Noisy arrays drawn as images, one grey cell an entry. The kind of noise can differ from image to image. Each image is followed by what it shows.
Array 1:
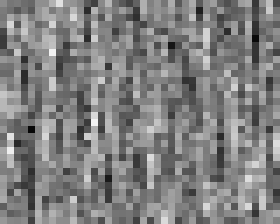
streaked along the columns
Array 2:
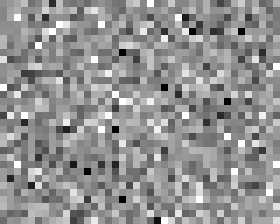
heavy tails
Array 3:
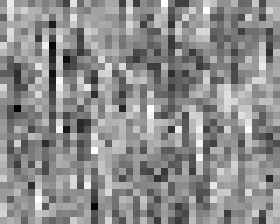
streaked along the columns
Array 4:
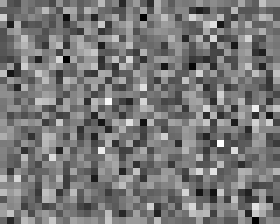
low rank plus noise
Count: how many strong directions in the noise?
five to eight
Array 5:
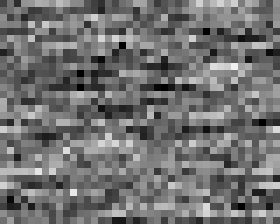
streaked along the rows
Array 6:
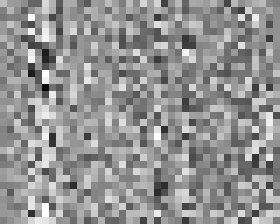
columns of uneven size
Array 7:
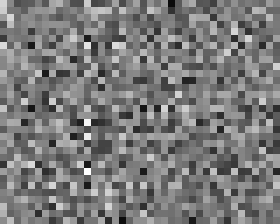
low rank plus noise
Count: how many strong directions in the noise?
one
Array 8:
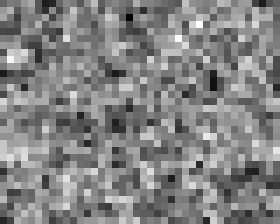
blotchy
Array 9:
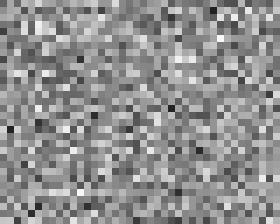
low rank plus noise
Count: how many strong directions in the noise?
three or four
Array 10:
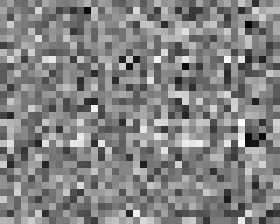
low rank plus noise
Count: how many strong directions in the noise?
one
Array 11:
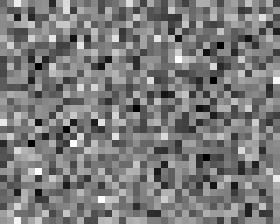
independent entries
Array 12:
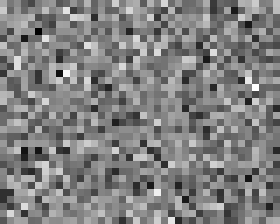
independent entries
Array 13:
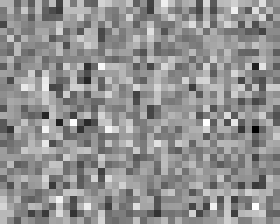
low rank plus noise
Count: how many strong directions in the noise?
three or four
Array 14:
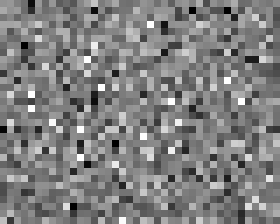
heavy tails
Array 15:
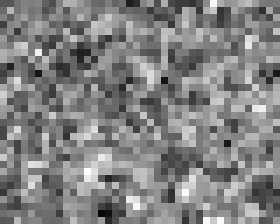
blotchy
